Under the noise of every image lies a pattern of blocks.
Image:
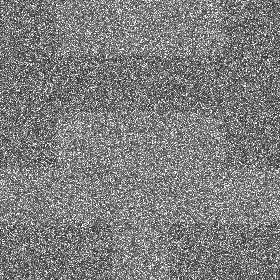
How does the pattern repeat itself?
left and right mirror each other
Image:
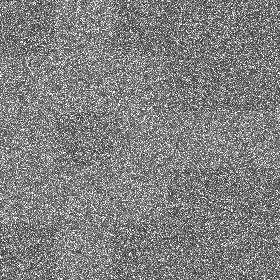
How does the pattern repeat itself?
top and bottom mirror each other
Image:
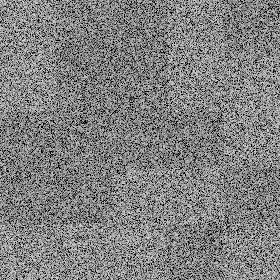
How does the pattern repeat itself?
no symmetry
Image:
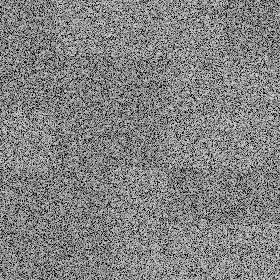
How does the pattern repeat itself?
no symmetry
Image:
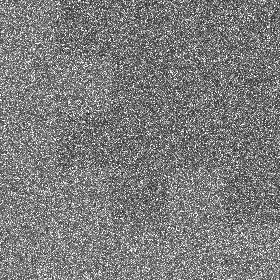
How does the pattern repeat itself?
mirrored about the diagonal from the bottom left
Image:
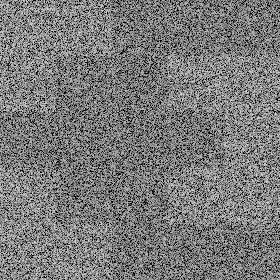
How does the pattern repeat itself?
top and bottom mirror each other
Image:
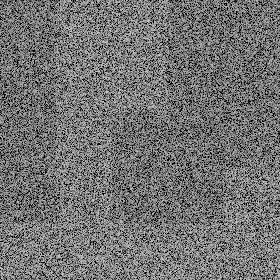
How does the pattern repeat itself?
no symmetry
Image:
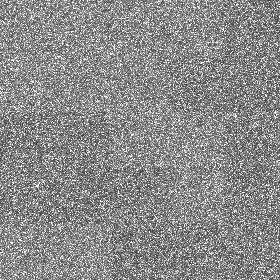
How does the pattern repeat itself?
no symmetry
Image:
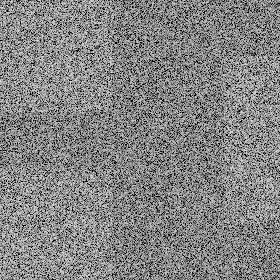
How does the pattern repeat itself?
top and bottom mirror each other
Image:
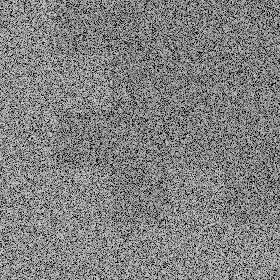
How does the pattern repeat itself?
mirrored about the diagonal from the bottom left
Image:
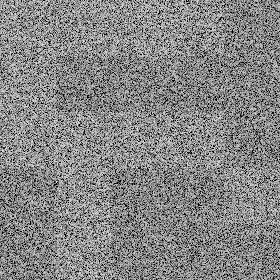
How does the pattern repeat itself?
no symmetry
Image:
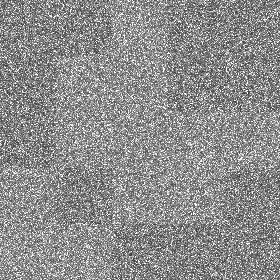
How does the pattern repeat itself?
mirrored about the diagonal from the bottom left
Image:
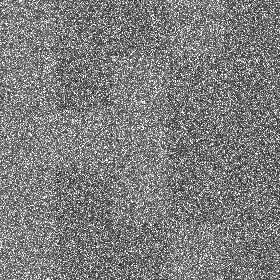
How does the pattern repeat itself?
top and bottom mirror each other
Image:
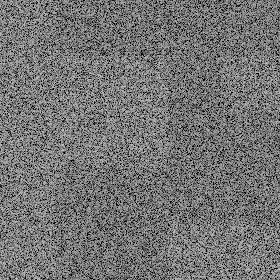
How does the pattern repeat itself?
no symmetry
